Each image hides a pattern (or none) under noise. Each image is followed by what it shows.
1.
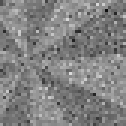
spokes from one point
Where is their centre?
middle left
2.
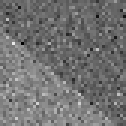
a sharp edge
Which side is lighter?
bottom left
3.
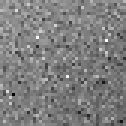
a smooth slope
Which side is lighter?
top left
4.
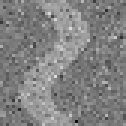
a wavy band
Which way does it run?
top to bottom
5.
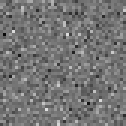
only noise
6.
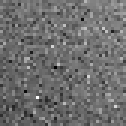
a smooth slope
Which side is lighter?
top right
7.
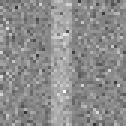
one vertical stripe
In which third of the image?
middle
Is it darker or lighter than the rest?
lighter
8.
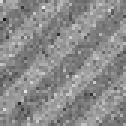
diagonal stripes
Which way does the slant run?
bottom left to top right
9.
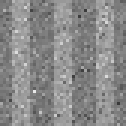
vertical stripes
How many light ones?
3
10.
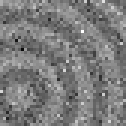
rings round one point
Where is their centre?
bottom left
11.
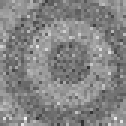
rings round one point
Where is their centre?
centre
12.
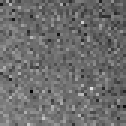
a smooth slope
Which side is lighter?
bottom left
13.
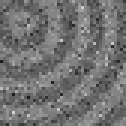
rings round one point
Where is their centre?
top left
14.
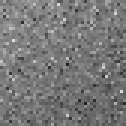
a smooth slope
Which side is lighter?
top left
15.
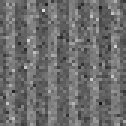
vertical stripes
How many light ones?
6
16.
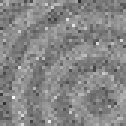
rings round one point
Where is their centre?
bottom right
